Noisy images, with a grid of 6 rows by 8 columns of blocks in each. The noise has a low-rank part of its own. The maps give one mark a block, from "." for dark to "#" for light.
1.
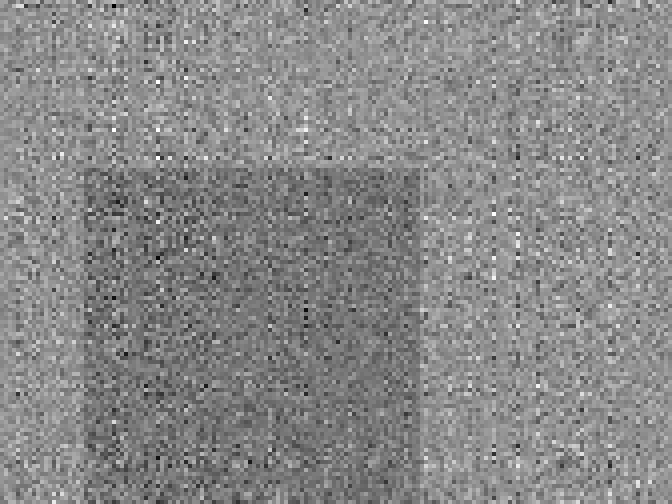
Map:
# # # # # # # #
# # # # # # # #
# . . . . # # #
# . . . . # # #
# . . . . # # #
# . . . . # # #
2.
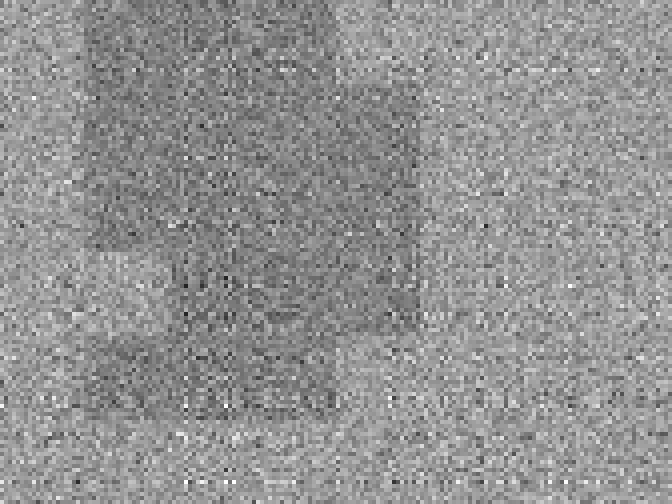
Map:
# . . . # # # #
# . . . . # # #
# . . . . # # #
# # . . . # # #
# . . . # # # #
# # # # # # # #
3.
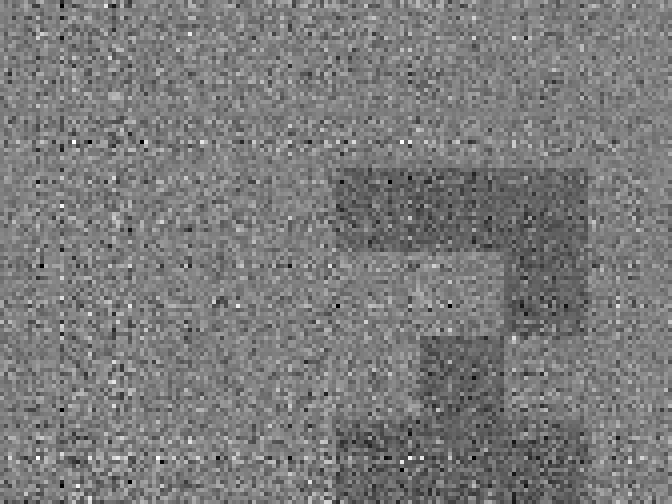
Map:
# # # # # # # #
# # # # # # # #
# # # # . . . #
# # # # # # . #
# # # # # . # #
# # # # . . . #
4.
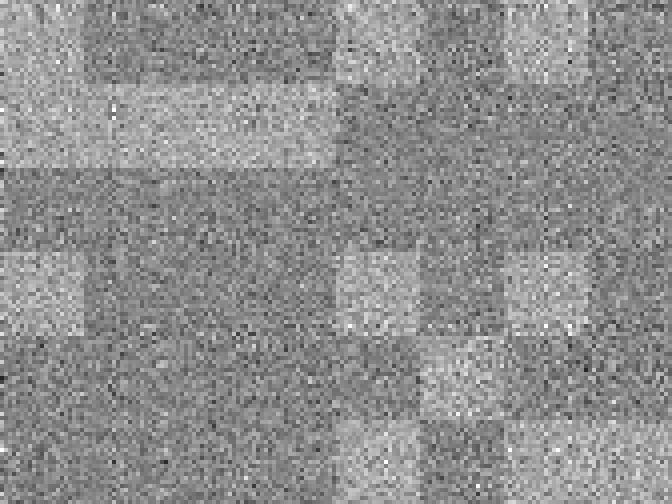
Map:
# . . . # . # .
# # # # . . . .
. . . . . . . .
# . . . # . # .
. . . . . # . .
. . . . # . # #
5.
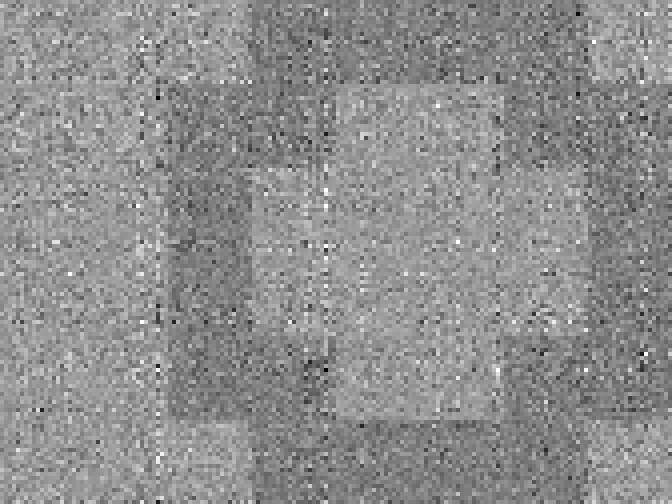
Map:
# # # . . . . #
# # . . # # . .
# # . # # # # .
# # . # # # # .
# # . . # # . .
# # # . . . . #
